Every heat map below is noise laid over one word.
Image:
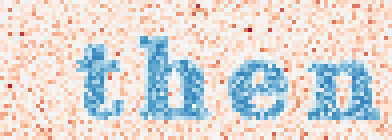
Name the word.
then
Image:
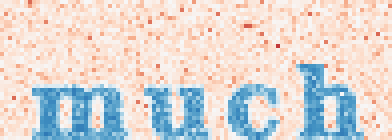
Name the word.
much
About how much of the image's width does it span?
nearly all
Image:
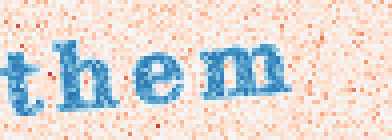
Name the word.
them
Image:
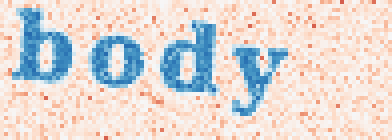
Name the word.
body
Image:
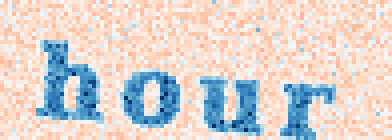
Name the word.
hour
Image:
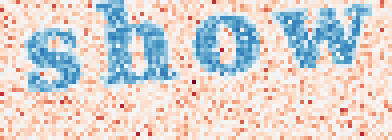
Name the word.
show
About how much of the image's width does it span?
nearly all
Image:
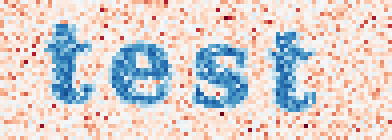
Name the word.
test
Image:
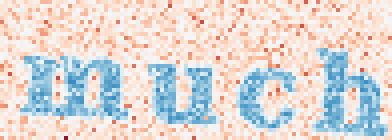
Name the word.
much
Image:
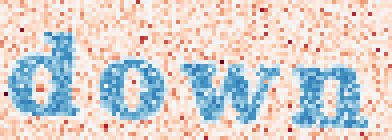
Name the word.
down
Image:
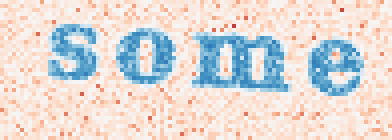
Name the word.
some
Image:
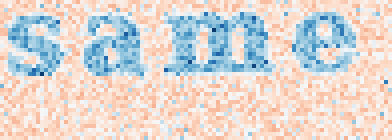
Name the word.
same
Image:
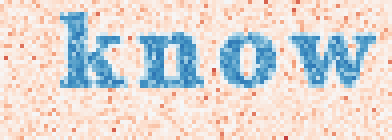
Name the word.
know
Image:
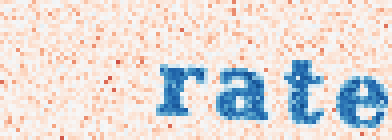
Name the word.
rate
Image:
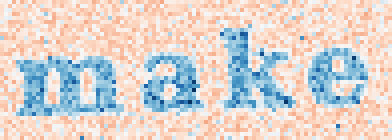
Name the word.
make
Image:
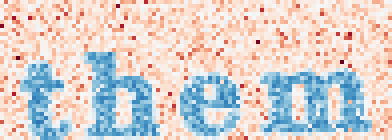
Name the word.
them
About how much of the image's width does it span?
nearly all
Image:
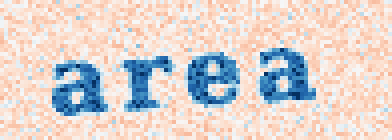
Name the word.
area
